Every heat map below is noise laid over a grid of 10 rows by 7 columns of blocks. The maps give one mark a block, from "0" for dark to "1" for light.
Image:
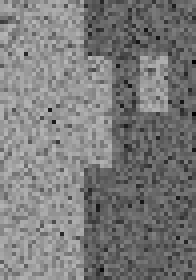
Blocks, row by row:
1110000
1110000
1111010
1111010
1111000
1111000
1110000
1110000
1110000
1110000
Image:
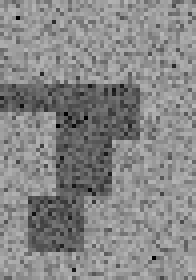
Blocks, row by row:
1111111
1111111
1111111
0000011
1100011
1100111
1100111
1001111
1001111
1111111
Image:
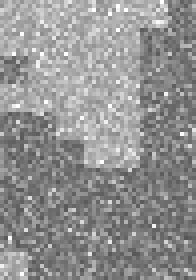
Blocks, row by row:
1111110
1111100
0111100
1111100
0011100
0001100
0000000
0000000
0000000
1000000
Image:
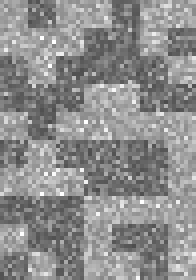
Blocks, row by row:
1011011
1110010
0100001
0001100
1011111
0100001
1110001
0001111
1001001
0101101
